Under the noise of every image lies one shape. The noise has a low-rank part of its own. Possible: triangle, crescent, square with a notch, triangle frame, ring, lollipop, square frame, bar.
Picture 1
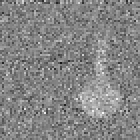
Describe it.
light lollipop
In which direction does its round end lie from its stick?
down
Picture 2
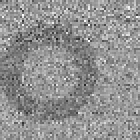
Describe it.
dark ring
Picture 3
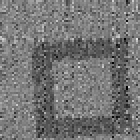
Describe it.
dark square frame
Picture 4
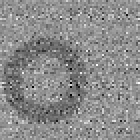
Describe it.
dark ring
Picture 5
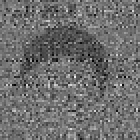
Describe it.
dark crescent
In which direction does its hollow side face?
down
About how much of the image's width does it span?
two thirds
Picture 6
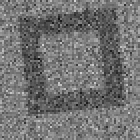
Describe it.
dark square frame
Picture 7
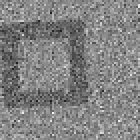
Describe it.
dark square frame
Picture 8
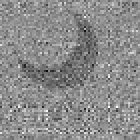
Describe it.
dark crescent
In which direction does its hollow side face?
up and left
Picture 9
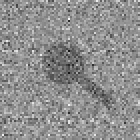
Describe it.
dark lollipop
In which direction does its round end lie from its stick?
up and left
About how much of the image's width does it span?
half
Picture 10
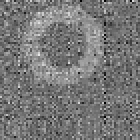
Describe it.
light ring
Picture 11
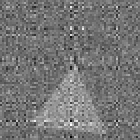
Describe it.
light triangle
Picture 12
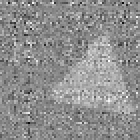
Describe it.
light triangle
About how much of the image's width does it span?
two thirds
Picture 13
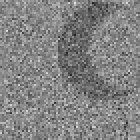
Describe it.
dark crescent
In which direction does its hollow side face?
right
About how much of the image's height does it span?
two thirds
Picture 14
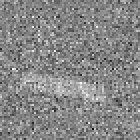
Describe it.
light bar
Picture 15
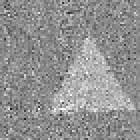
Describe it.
light triangle
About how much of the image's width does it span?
two thirds
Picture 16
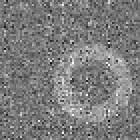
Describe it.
light ring
